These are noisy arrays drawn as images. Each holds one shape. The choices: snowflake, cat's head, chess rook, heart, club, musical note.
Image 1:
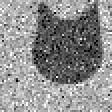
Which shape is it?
cat's head
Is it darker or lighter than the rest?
darker
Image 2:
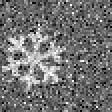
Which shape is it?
snowflake
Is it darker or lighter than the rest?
lighter
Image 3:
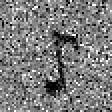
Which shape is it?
musical note
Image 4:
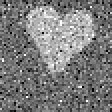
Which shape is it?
heart
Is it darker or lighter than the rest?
lighter
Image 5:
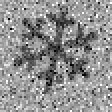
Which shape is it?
snowflake
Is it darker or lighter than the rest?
darker
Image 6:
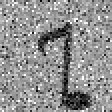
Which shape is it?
musical note
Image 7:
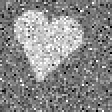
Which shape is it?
heart
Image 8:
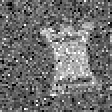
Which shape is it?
chess rook
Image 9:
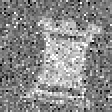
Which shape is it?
chess rook
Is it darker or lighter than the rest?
lighter
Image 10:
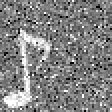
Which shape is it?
musical note
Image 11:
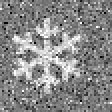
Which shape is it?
snowflake
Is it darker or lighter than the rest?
lighter
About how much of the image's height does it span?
two thirds
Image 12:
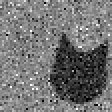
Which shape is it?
cat's head
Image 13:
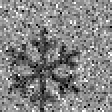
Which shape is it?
snowflake
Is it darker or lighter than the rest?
darker
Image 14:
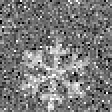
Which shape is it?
snowflake
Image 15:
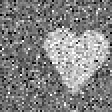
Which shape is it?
heart
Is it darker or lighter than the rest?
lighter
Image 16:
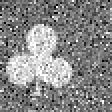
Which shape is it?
club
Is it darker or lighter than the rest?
lighter
